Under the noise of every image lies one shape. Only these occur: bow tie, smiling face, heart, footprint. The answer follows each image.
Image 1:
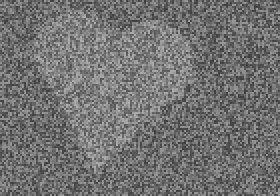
heart
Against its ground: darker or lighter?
lighter
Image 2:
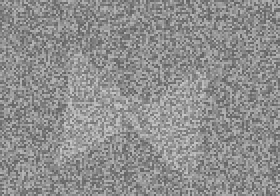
bow tie
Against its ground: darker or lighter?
lighter
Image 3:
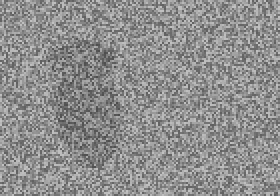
footprint
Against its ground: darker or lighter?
darker
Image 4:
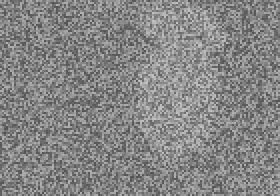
footprint
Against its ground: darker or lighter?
lighter
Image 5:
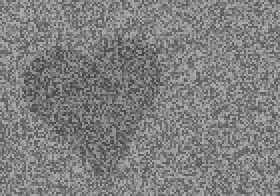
heart
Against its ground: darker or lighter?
darker
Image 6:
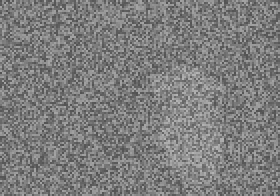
footprint
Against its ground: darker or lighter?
lighter
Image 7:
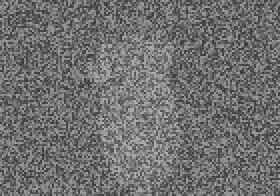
footprint
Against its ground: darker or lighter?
lighter
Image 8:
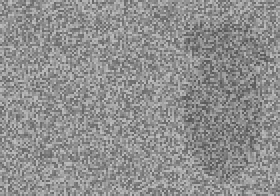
footprint
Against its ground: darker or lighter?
darker
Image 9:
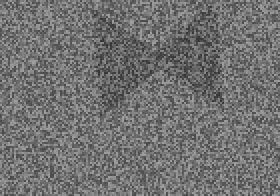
bow tie
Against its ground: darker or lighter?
darker
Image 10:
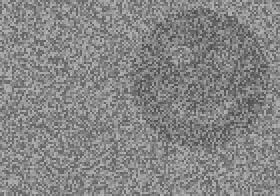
smiling face
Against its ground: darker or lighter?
darker
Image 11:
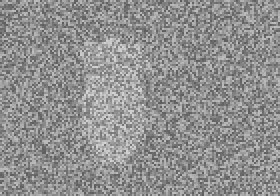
footprint
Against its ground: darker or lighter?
lighter
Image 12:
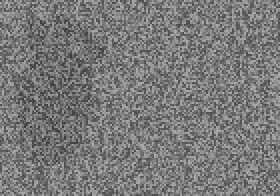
footprint
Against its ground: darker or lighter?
darker
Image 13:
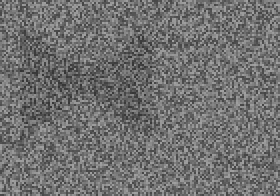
bow tie
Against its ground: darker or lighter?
darker
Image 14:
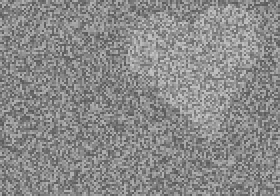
heart
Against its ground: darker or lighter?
lighter
